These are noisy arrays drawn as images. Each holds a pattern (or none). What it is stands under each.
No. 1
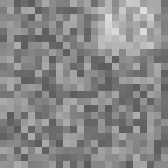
one block
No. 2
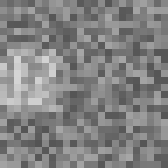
one block
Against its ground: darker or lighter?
lighter
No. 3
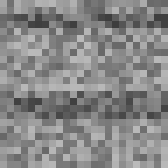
bands of rows
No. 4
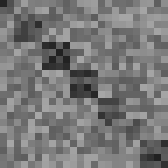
blocks along the diagonal
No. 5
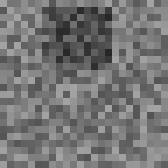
one block
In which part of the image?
top middle
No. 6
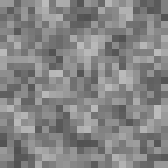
a checkerboard
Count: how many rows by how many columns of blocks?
5 by 5
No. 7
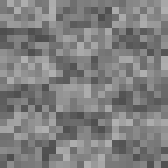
a checkerboard
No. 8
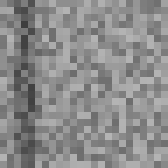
one band of columns
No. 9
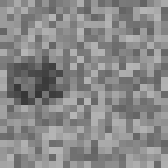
one block
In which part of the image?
middle left
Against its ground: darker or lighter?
darker
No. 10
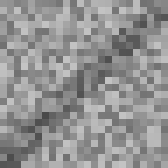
a diagonal band
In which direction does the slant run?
bottom left to top right
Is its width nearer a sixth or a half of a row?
a sixth
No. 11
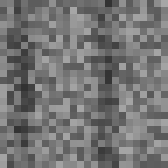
bands of columns
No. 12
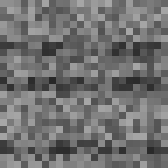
bands of rows
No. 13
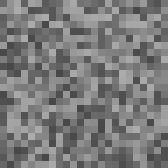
only noise
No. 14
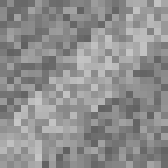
a diagonal band
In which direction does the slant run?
bottom left to top right
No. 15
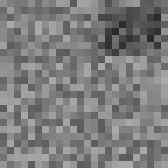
one block
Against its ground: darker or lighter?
darker
